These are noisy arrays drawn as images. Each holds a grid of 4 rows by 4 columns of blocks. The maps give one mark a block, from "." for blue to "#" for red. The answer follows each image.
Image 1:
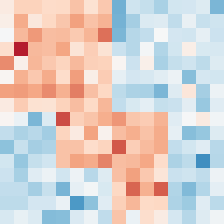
# # . .
# # . .
. # # .
. . # .
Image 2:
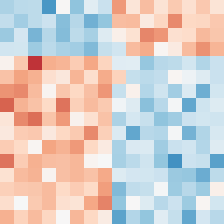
. . # #
# # . .
# # . .
# # . .
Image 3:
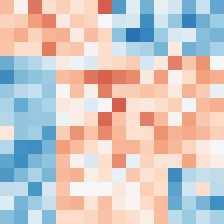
# # . .
. # # #
. # # #
. # # .
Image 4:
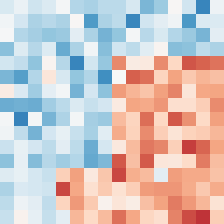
. . . .
. . # #
. . # #
. # # #
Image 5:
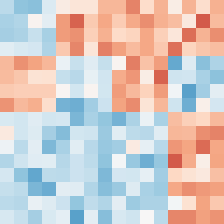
. # # #
# . # .
. . . #
. . . #
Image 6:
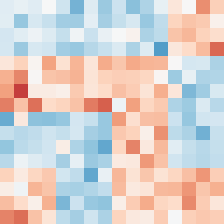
. . . #
# # # .
. . # .
# . # #
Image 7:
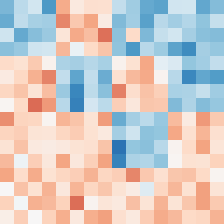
. # . .
# . # .
# # . #
# # # #
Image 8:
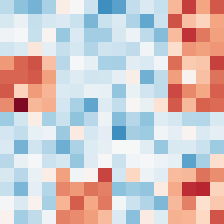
. . . #
# . . #
. . . .
. # . #
